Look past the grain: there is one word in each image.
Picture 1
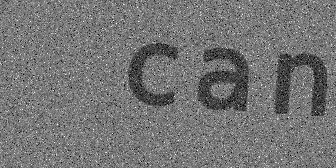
can
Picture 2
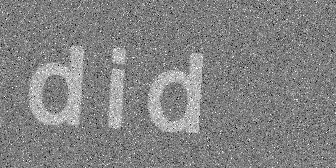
did
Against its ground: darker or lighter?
lighter
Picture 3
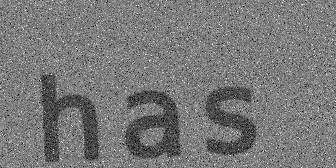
has
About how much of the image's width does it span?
two thirds
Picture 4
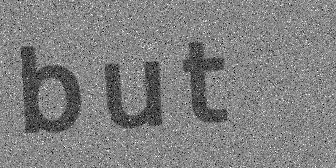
but
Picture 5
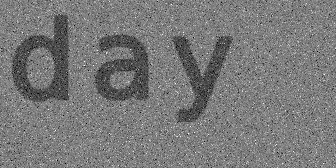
day
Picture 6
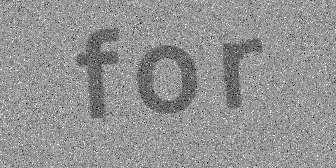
for
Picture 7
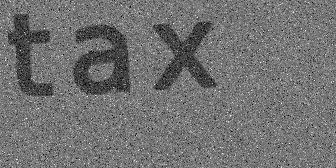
tax
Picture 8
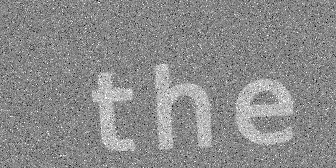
the
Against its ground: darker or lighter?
lighter
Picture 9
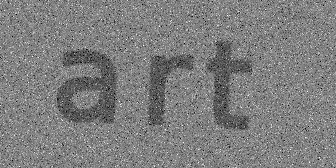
art
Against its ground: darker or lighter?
darker
